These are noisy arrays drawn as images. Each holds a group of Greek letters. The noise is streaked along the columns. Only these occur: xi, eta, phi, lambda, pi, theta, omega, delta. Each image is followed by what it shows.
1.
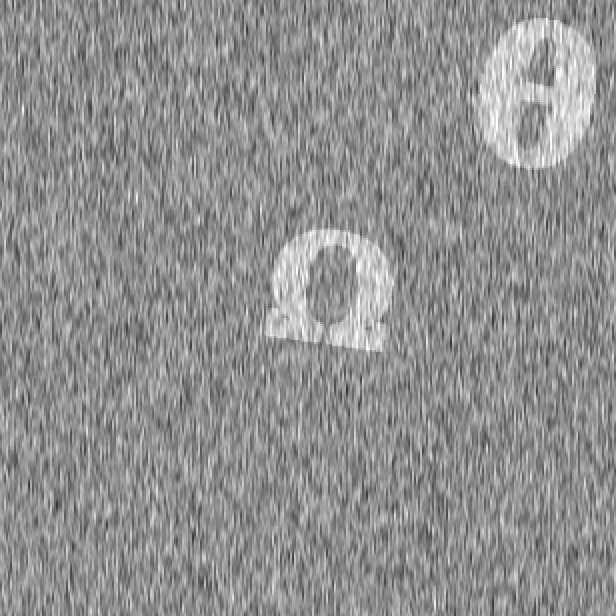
top right: light theta; centre: light omega
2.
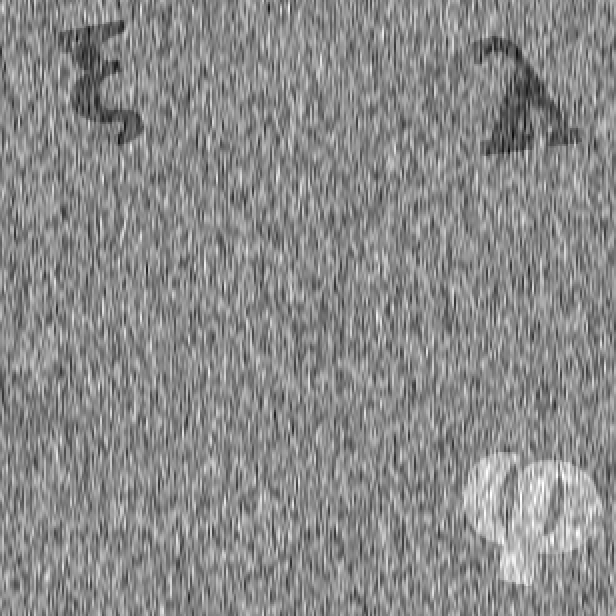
top left: dark xi; top right: dark lambda; bottom right: light phi
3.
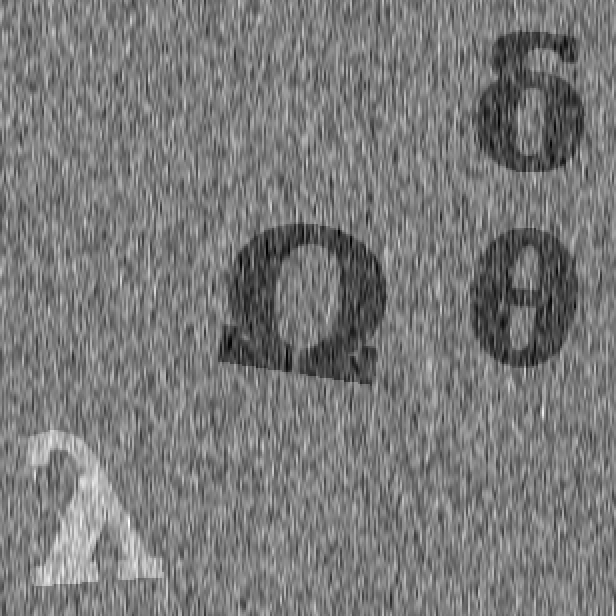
top right: dark delta; centre: dark omega; middle right: dark theta; bottom left: light lambda
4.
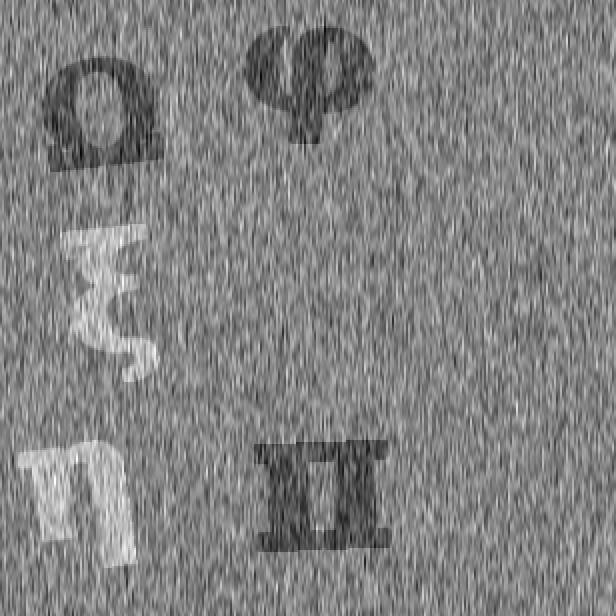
top left: dark omega; top middle: dark phi; middle left: light xi; bottom left: light eta; bottom middle: dark pi
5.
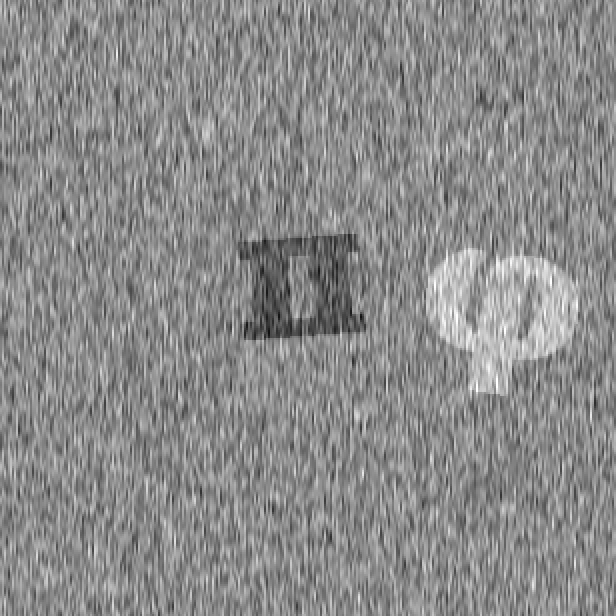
centre: dark pi; middle right: light phi
